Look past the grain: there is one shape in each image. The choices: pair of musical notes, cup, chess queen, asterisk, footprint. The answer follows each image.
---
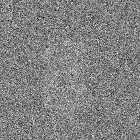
light footprint
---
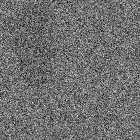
dark footprint
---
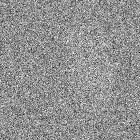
light footprint
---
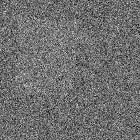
light cup
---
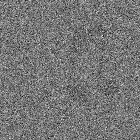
dark pair of musical notes
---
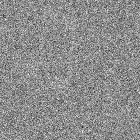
light pair of musical notes
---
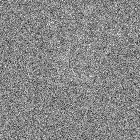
light chess queen
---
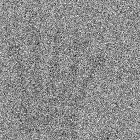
dark chess queen
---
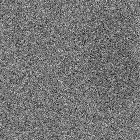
dark footprint
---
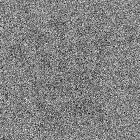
dark chess queen
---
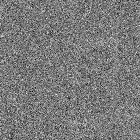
light pair of musical notes
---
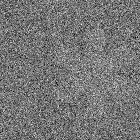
light asterisk
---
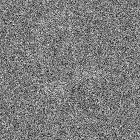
light pair of musical notes
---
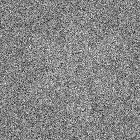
light asterisk
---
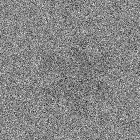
dark asterisk
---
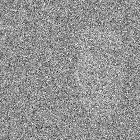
light footprint
